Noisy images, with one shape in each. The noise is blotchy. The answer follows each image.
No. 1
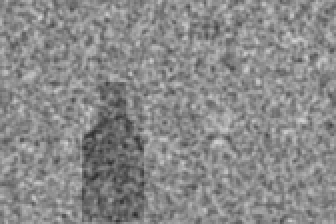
bottle
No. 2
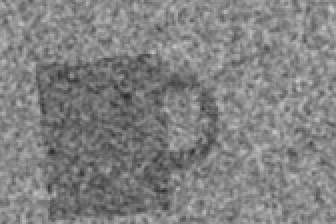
cup
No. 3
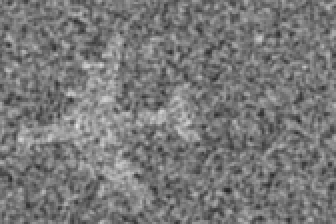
airplane
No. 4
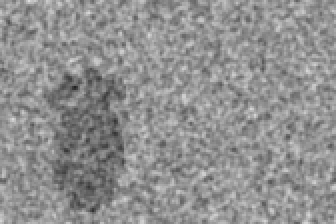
footprint
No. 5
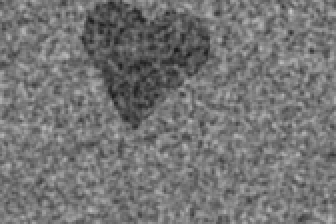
heart
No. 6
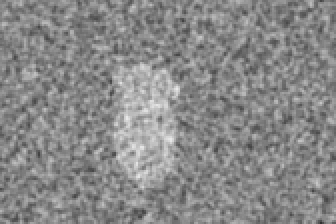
footprint
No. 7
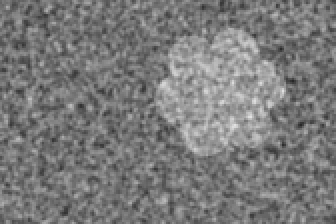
flower
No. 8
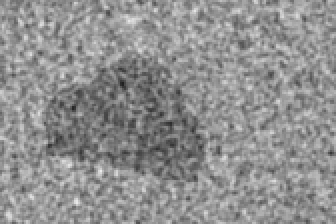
cloud
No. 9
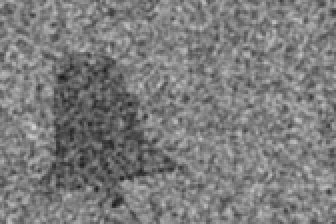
bell
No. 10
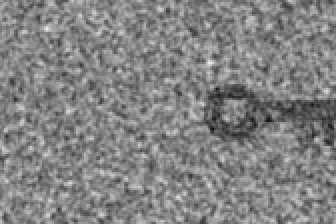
key
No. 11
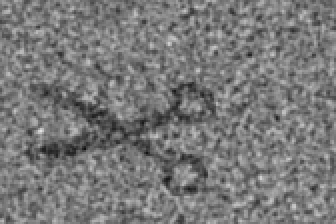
pair of scissors
